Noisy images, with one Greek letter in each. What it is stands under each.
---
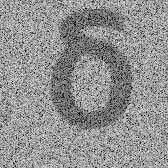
delta
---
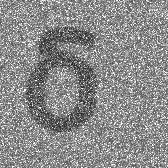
delta
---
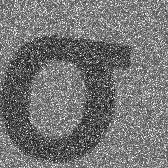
sigma
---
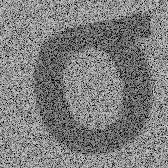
sigma
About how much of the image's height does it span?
nearly all
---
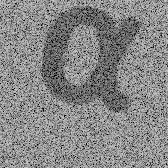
alpha
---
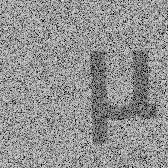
mu
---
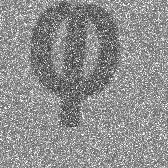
phi
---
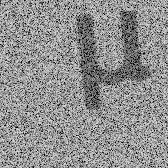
mu
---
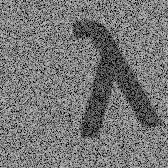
lambda
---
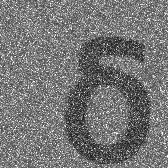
delta
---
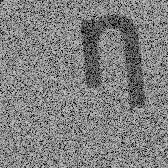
eta
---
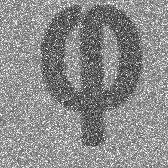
phi
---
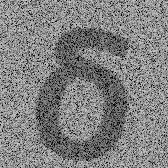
delta
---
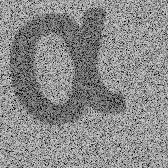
alpha
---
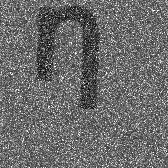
eta
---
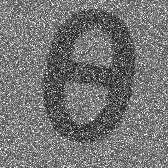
theta
